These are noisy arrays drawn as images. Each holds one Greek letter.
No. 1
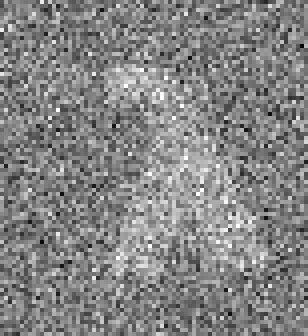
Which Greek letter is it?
lambda
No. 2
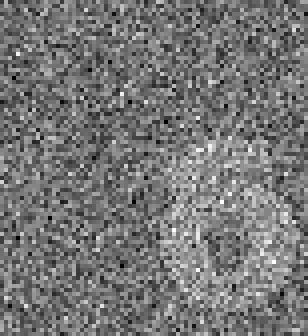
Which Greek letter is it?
delta
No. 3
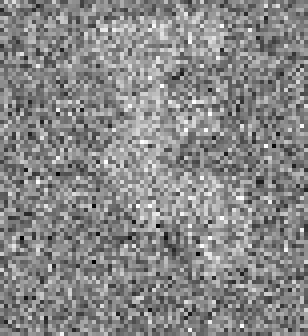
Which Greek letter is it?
xi
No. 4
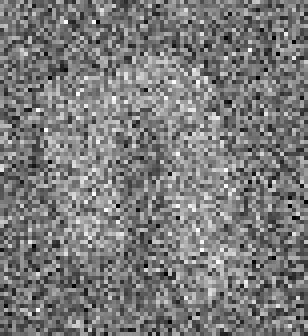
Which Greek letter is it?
eta
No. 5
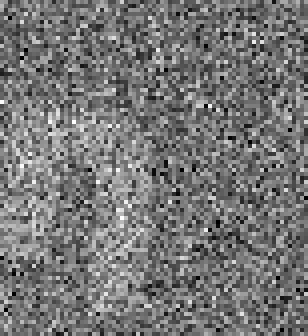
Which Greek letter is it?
eta
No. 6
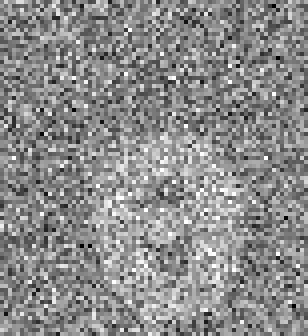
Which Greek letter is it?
theta
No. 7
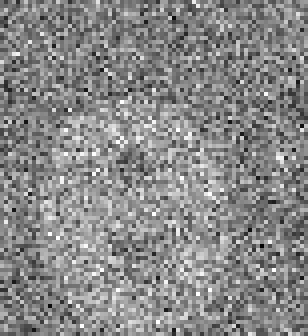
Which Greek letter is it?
theta
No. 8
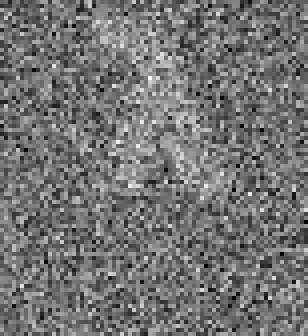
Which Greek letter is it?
lambda
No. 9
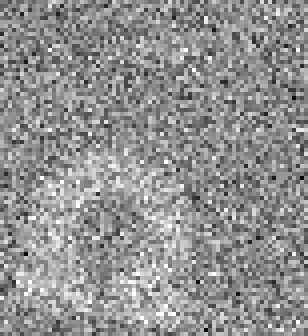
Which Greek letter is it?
omega
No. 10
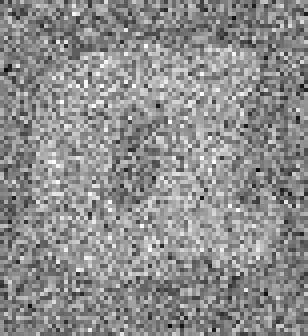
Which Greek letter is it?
alpha
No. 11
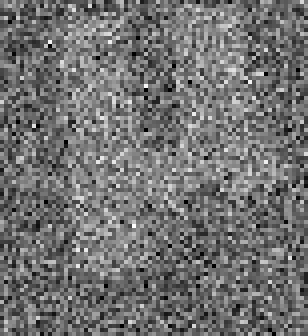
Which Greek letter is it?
mu
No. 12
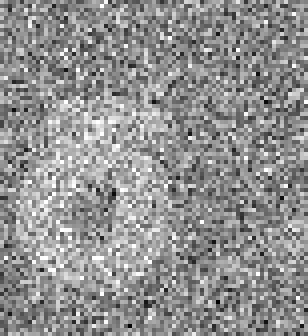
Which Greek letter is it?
delta
